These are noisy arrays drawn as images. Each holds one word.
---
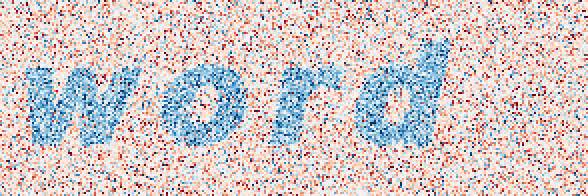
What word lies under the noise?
word
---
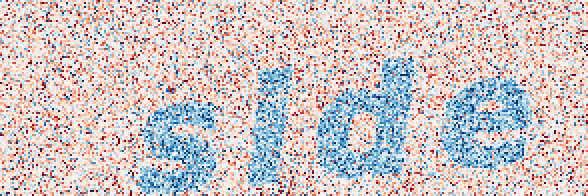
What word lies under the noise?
side
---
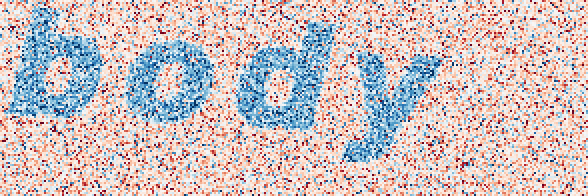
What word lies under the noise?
body
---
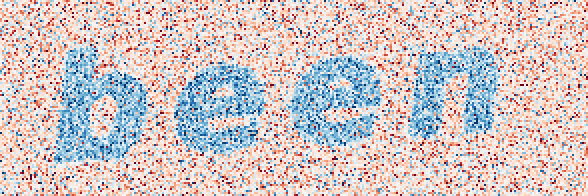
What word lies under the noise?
been
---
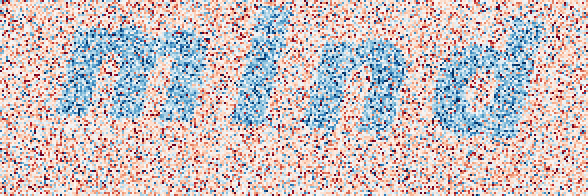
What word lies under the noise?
mind
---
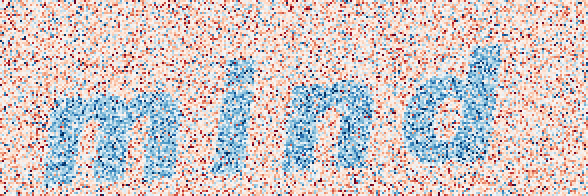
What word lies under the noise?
mind
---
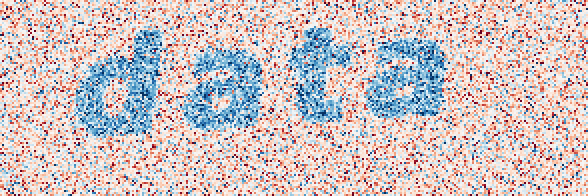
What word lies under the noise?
data
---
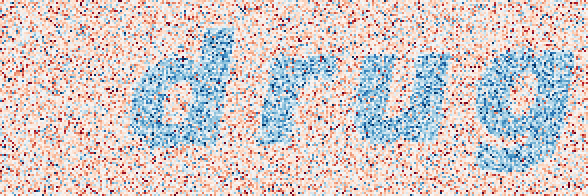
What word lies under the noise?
drug
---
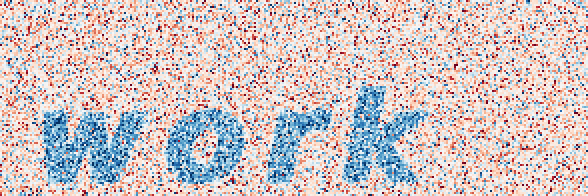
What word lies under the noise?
work
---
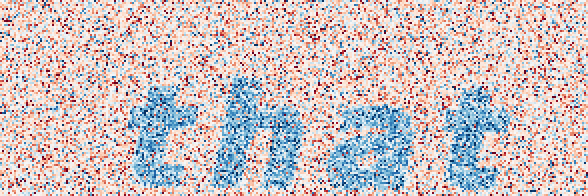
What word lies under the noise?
that
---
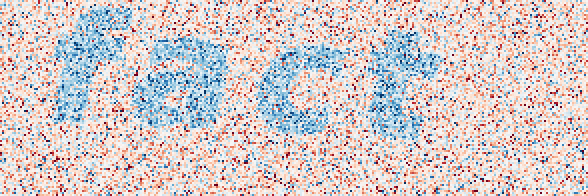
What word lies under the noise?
fact
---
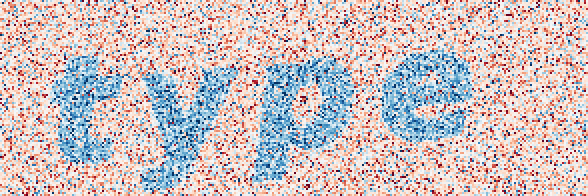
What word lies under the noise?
type
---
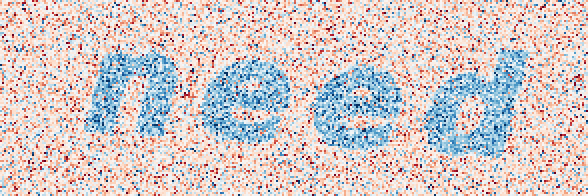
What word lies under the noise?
need
